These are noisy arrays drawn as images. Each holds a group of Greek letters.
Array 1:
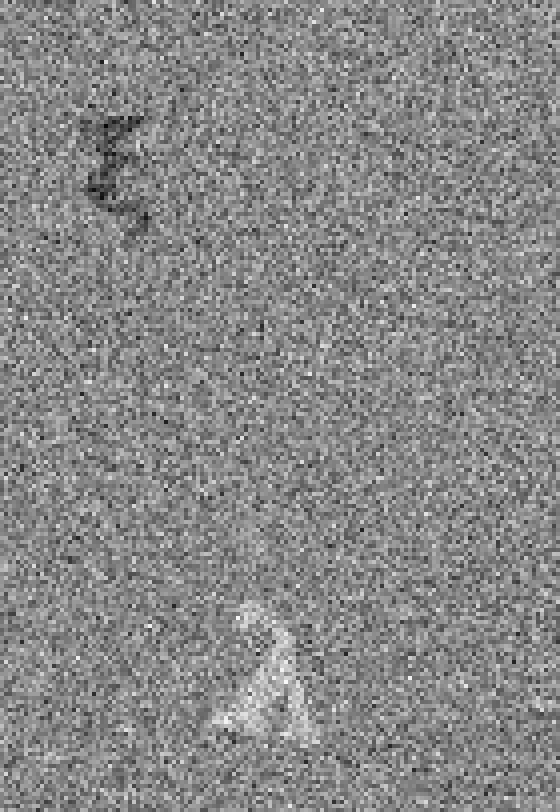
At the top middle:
nothing
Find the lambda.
bottom middle
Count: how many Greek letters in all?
2
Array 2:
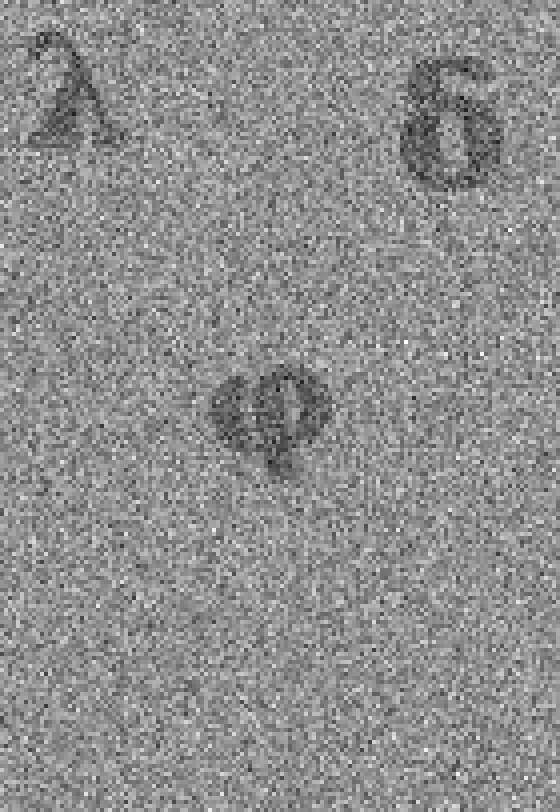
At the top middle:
nothing
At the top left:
lambda
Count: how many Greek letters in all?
3
